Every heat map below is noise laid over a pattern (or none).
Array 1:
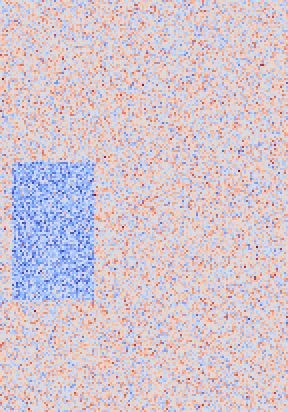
one block
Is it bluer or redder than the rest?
bluer
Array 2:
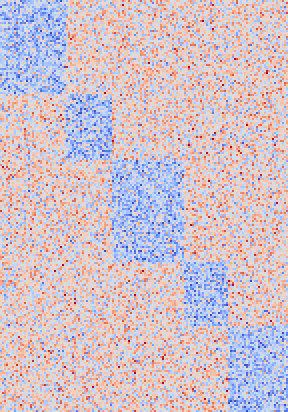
blocks along the diagonal
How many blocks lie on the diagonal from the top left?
5
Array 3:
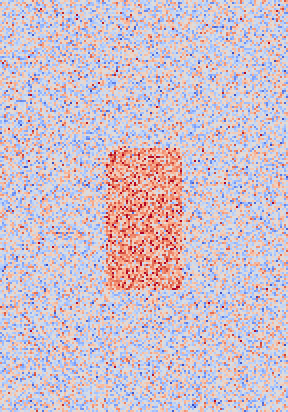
one block
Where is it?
centre
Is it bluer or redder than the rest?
redder
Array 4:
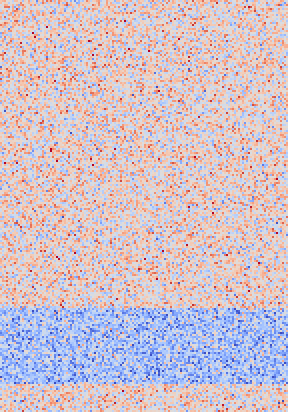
one band of rows
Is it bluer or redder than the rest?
bluer
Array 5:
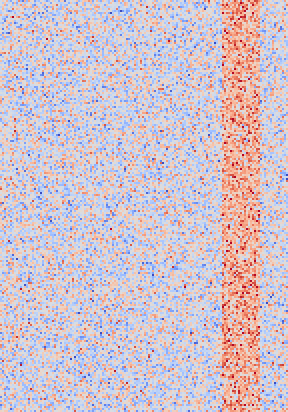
one band of columns
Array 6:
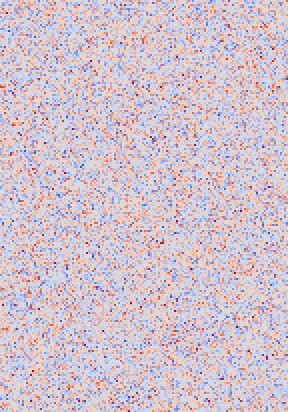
only noise
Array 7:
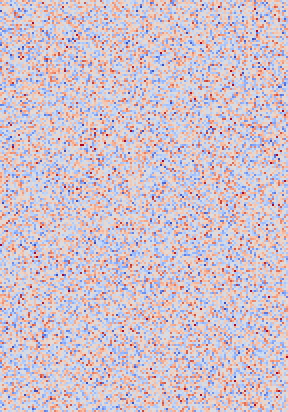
only noise
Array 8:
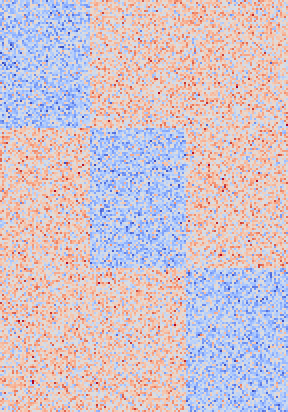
blocks along the diagonal
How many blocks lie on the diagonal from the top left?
3
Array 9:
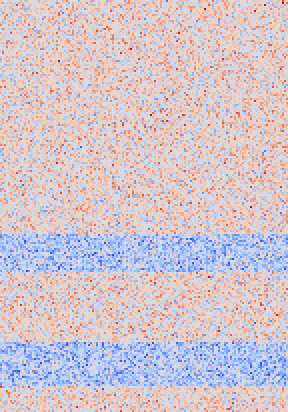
bands of rows
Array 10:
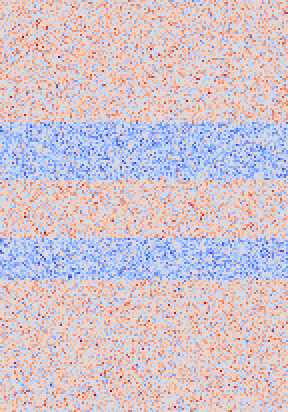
bands of rows
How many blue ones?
2
